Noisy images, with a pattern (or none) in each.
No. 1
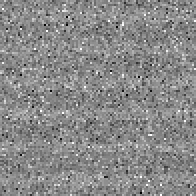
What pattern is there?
horizontal stripes
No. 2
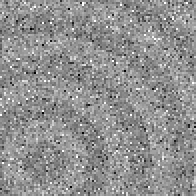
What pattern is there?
rings round one point
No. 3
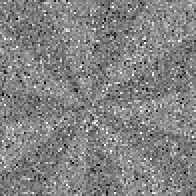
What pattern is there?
spokes from one point
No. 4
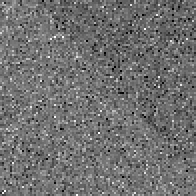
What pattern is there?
a sharp edge
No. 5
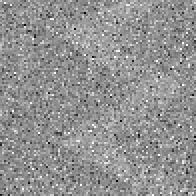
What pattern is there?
a wavy band
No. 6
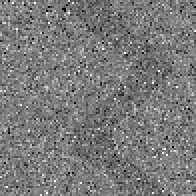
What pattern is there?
a wavy band
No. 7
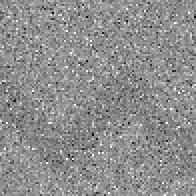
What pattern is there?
a wavy band
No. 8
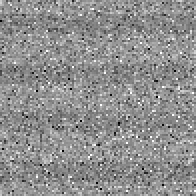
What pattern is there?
horizontal stripes
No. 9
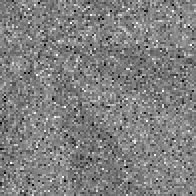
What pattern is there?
spokes from one point
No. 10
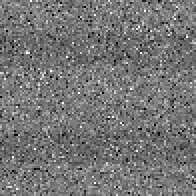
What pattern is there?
horizontal stripes
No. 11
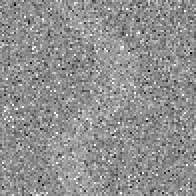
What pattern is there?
a wavy band
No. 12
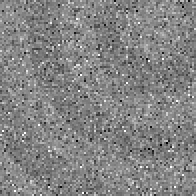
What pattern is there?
rings round one point
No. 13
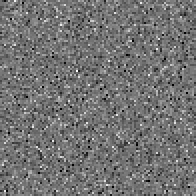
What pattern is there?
only noise
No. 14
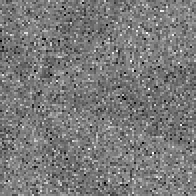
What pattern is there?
spokes from one point
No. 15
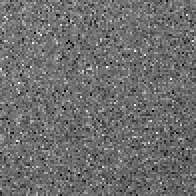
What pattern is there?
a smooth slope
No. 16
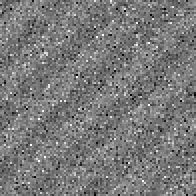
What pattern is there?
diagonal stripes
